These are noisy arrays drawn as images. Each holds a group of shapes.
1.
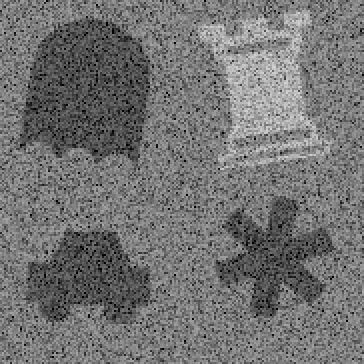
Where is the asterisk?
bottom right
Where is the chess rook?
top right
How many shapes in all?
4
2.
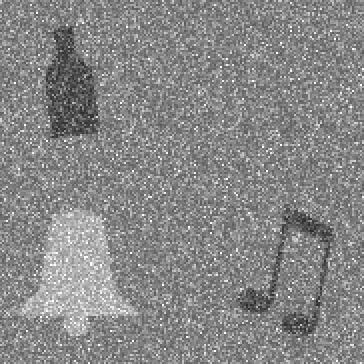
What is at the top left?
bottle
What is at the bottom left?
bell
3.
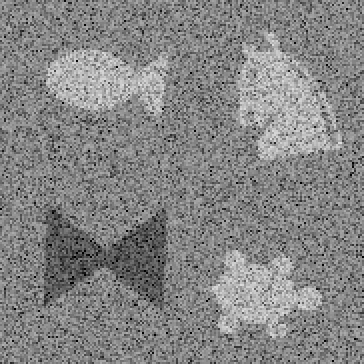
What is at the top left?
fish
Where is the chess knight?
top right
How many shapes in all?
4
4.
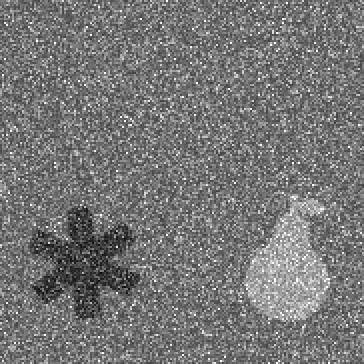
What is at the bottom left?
asterisk
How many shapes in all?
2
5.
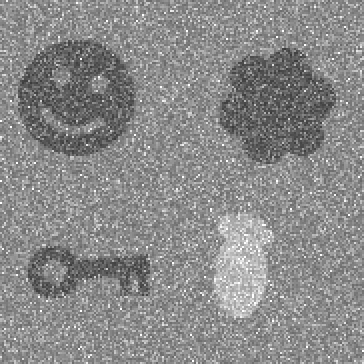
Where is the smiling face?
top left
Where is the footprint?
bottom right
